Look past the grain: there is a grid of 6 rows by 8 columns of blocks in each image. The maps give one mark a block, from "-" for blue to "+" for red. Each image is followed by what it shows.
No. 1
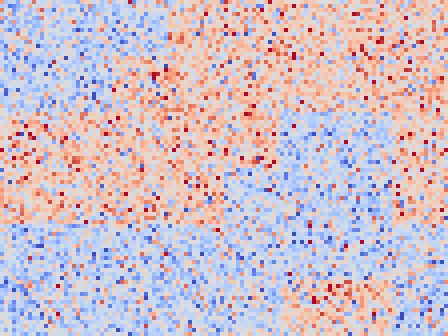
- - - + + + + +
- - + + + + + +
+ + + + + - - +
+ + + + - - - +
- - - - - - - -
- - - - - + + -
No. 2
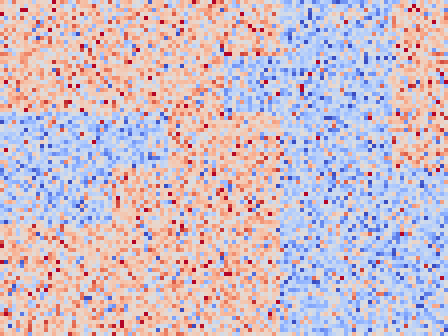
+ + + + + - - +
+ + + + - - - +
- - - + + - - +
- - + + + - - -
+ + + + + - - -
+ + + + + - - -
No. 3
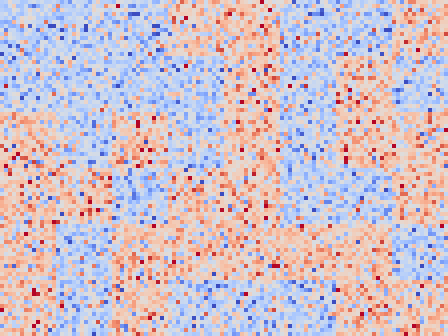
- - - + + - - +
- - - - + - + -
+ - + - + - + +
+ + - + + - - +
+ - + + + + + -
+ - + - - - + +
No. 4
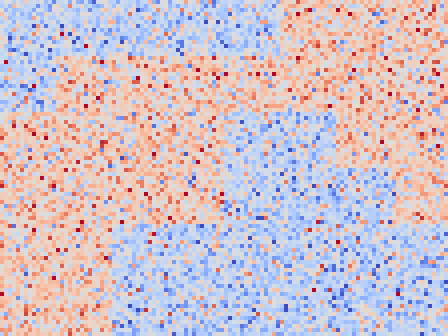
- - - - - + + +
- + + + + + + +
+ + + + - - + +
+ + + + - - - +
+ + - - - - - -
+ + - - - - - -
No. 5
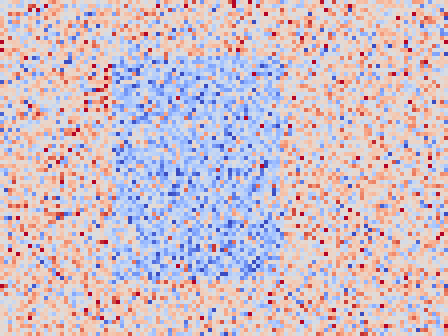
+ + + + + + + +
+ + - - - + + +
+ + - - - + + +
+ + - - - + + +
+ + - - - + + +
+ + + + + + + +
